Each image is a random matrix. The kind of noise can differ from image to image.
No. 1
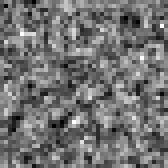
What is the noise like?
blotchy
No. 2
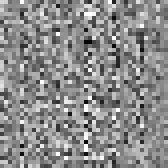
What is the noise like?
columns of uneven size
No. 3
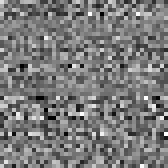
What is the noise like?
rows of uneven size
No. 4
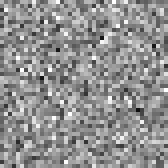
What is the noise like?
independent entries
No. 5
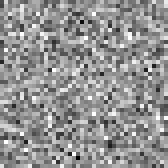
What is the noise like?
independent entries
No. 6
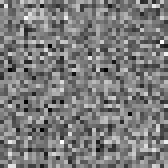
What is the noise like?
low rank plus noise
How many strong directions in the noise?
two
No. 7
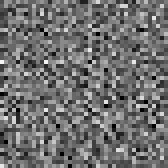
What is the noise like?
low rank plus noise
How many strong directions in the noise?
two
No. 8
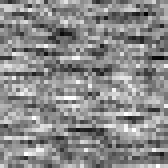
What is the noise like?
streaked along the rows
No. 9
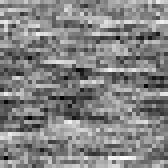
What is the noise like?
streaked along the rows
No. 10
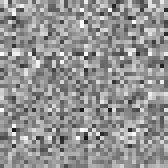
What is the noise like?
low rank plus noise
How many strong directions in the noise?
three or four
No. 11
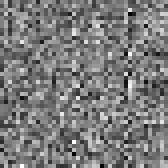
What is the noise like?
low rank plus noise
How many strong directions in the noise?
three or four
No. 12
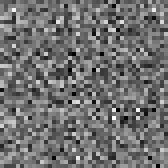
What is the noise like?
low rank plus noise
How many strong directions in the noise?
five to eight
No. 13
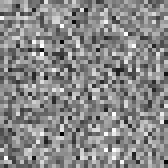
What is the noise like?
low rank plus noise
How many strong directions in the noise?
five to eight
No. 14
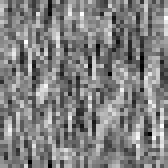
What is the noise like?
streaked along the columns
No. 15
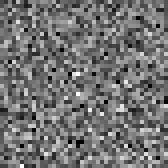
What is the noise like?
independent entries
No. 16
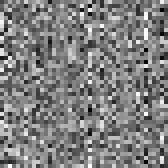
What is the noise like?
columns of uneven size
